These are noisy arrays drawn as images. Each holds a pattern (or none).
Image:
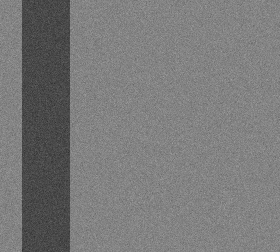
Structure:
one band of columns
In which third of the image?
left
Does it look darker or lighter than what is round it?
darker
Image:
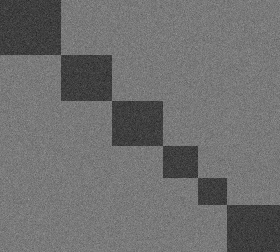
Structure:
blocks along the diagonal
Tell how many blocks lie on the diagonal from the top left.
6
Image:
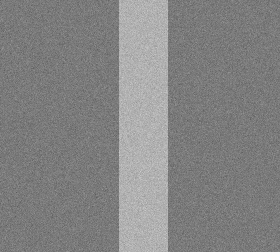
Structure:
one band of columns
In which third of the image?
middle
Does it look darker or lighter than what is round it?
lighter
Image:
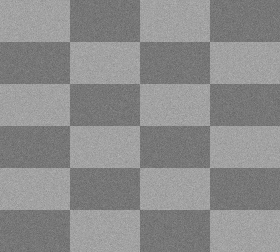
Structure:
a checkerboard
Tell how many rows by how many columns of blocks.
6 by 4
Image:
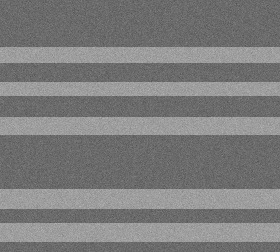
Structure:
bands of rows
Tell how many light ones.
5
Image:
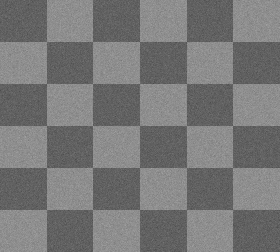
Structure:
a checkerboard
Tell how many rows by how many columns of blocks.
6 by 6
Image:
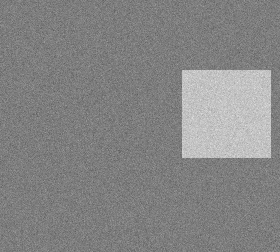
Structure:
one block
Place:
middle right
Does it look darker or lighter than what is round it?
lighter
